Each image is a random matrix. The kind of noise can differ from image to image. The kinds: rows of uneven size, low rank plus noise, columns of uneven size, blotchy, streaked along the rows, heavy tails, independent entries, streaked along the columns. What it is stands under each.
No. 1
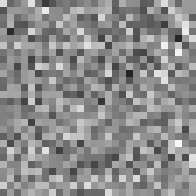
independent entries
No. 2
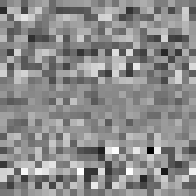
rows of uneven size
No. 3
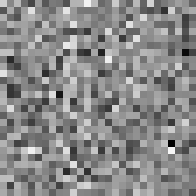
low rank plus noise
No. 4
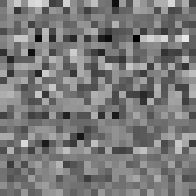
rows of uneven size
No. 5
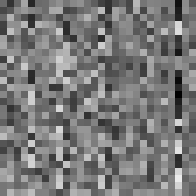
columns of uneven size
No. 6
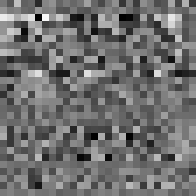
rows of uneven size
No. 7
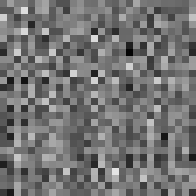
low rank plus noise
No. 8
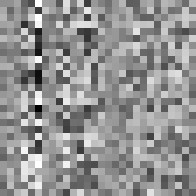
columns of uneven size
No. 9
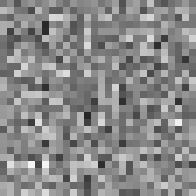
low rank plus noise
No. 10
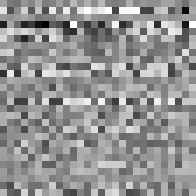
rows of uneven size
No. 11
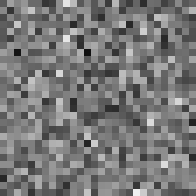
independent entries
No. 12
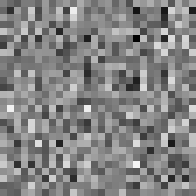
low rank plus noise
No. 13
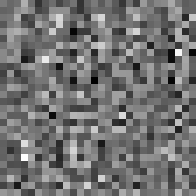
low rank plus noise
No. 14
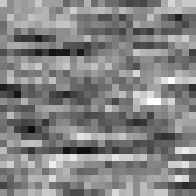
streaked along the rows
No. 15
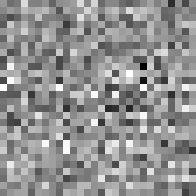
low rank plus noise
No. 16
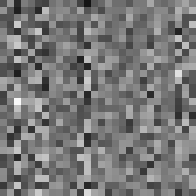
columns of uneven size
